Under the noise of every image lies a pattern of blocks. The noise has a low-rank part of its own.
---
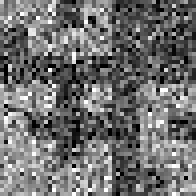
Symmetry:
mirrored about the diagonal from the bottom left
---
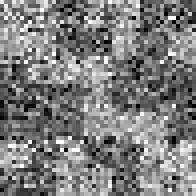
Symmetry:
the same after a half turn
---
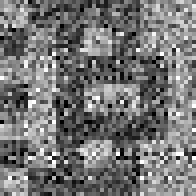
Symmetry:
top and bottom mirror each other
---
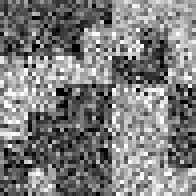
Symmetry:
no symmetry
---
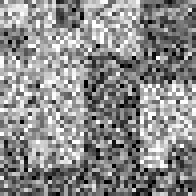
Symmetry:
no symmetry
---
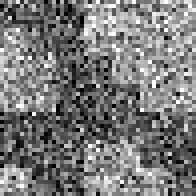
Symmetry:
mirrored about the diagonal from the bottom left
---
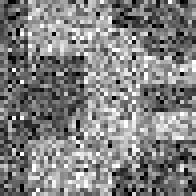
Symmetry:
top and bottom mirror each other
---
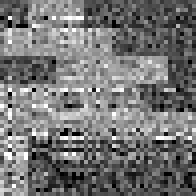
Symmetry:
no symmetry
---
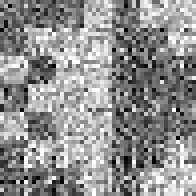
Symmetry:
top and bottom mirror each other
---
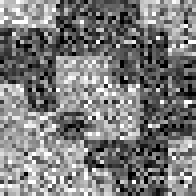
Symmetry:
mirrored about the diagonal from the bottom left
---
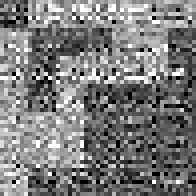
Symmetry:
mirrored about the diagonal from the top left
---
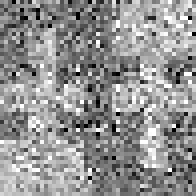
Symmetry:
the same after a half turn
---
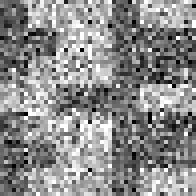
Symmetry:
top and bottom mirror each other
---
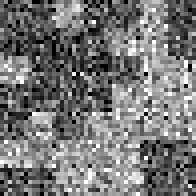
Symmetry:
mirrored about the diagonal from the top left
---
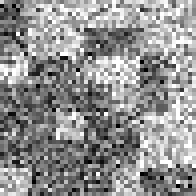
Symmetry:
mirrored about the diagonal from the bottom left
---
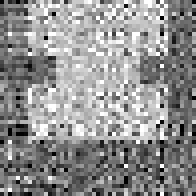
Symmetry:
left and right mirror each other
